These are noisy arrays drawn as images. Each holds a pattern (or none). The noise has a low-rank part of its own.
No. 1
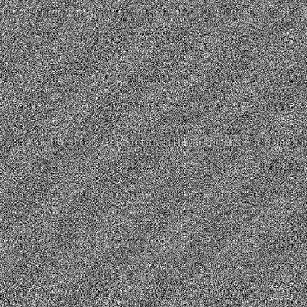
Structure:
diagonal stripes
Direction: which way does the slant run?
bottom left to top right
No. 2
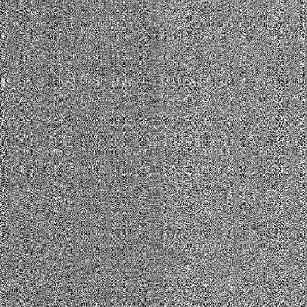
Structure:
a sharp edge
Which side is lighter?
right
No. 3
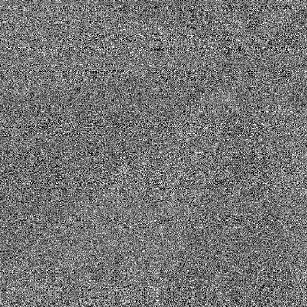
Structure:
spokes from one point
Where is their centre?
top right
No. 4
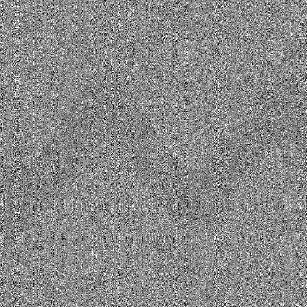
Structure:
a wavy band
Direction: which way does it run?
left to right
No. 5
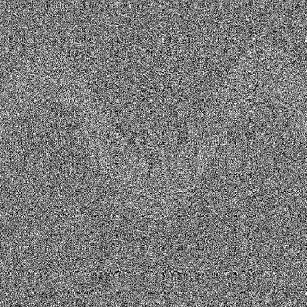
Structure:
a wavy band
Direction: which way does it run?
left to right
